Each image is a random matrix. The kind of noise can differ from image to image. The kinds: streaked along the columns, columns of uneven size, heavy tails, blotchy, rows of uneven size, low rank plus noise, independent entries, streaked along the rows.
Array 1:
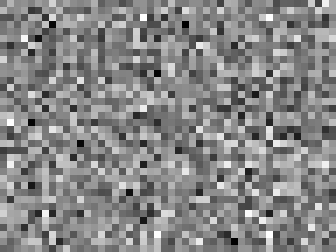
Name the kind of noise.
low rank plus noise
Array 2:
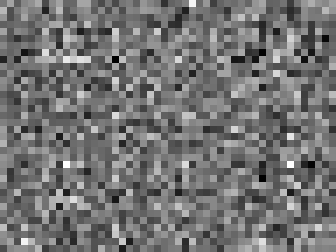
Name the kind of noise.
low rank plus noise
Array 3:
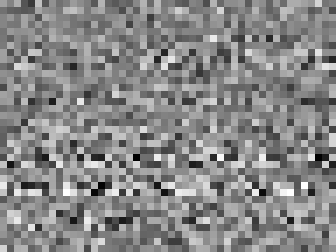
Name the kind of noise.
rows of uneven size
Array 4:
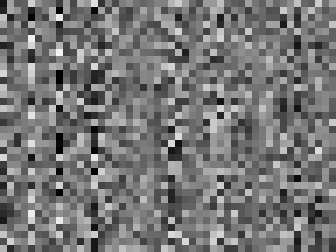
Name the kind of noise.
columns of uneven size
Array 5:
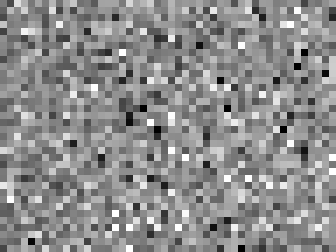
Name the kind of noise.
heavy tails
